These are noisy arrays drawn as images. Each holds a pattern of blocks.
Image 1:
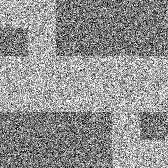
the same after a half turn
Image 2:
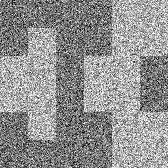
top and bottom mirror each other
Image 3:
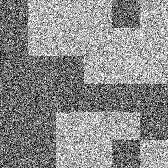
no symmetry
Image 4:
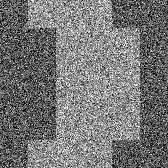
top and bottom mirror each other
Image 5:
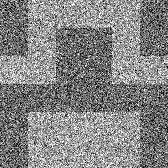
left and right mirror each other
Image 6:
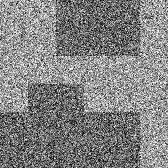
no symmetry
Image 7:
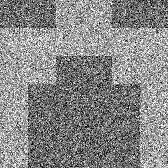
left and right mirror each other
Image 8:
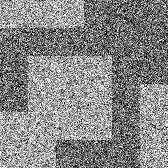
mirrored about the diagonal from the bottom left
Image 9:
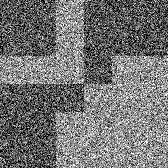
mirrored about the diagonal from the top left
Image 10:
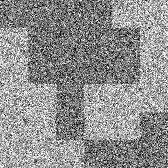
no symmetry
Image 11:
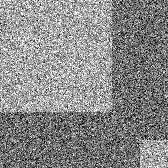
mirrored about the diagonal from the top left
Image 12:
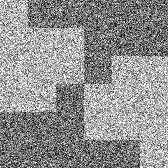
the same after a half turn
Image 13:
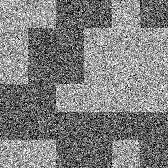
no symmetry
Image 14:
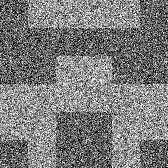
left and right mirror each other
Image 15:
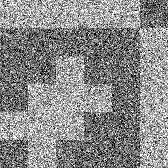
mirrored about the diagonal from the bottom left
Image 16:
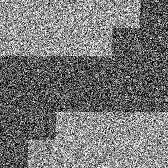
the same after a half turn
